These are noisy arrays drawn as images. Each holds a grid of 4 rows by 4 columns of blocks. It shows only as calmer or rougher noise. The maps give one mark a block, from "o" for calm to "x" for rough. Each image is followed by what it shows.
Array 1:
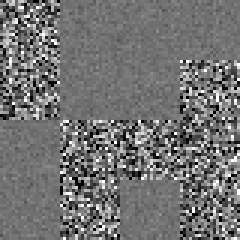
x o o o
x o o x
o x x x
o x o x
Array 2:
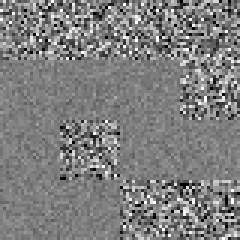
x x x x
o o o x
o x o o
o o x x
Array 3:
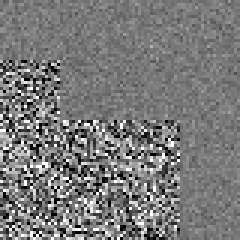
o o o o
x o o o
x x x o
x x x o
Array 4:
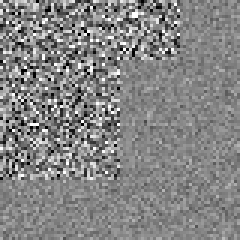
x x x o
x x o o
x x o o
o o o o
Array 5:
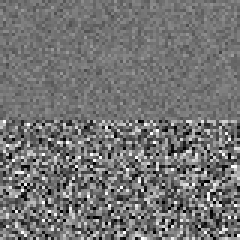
o o o o
o o o o
x x x x
x x x x
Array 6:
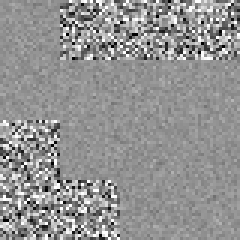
o x x x
o o o o
x o o o
x x o o
